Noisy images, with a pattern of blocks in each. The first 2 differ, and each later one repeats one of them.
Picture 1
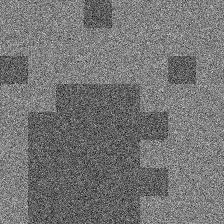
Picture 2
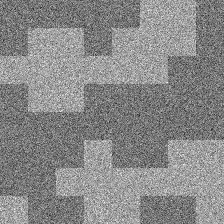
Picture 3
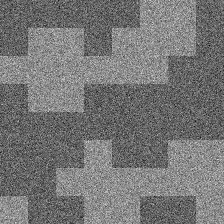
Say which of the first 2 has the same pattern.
2
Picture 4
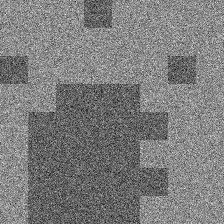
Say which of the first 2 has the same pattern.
1
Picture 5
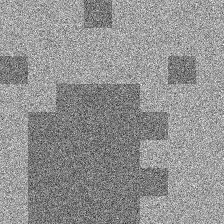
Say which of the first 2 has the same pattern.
1
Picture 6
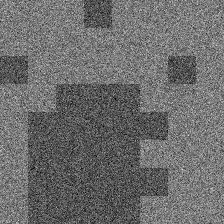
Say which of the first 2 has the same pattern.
1
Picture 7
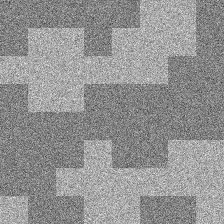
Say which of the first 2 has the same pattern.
2
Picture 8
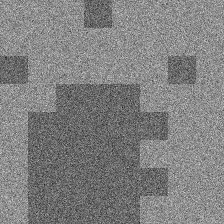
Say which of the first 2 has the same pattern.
1
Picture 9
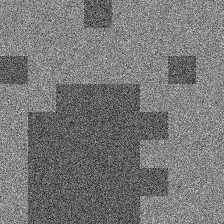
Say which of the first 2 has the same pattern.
1
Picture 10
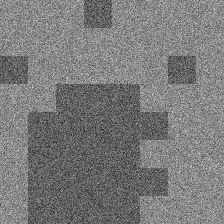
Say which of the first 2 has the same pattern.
1
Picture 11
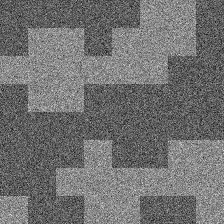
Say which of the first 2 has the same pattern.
2
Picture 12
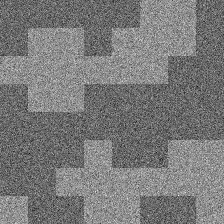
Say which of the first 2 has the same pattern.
2
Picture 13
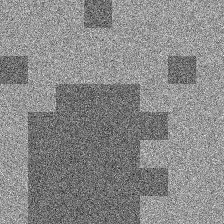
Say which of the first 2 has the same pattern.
1
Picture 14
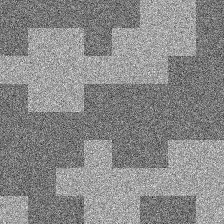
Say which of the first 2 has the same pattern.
2
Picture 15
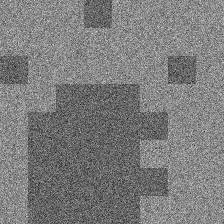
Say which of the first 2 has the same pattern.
1
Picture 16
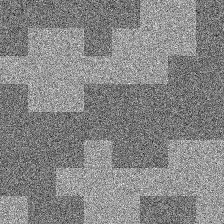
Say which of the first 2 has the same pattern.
2
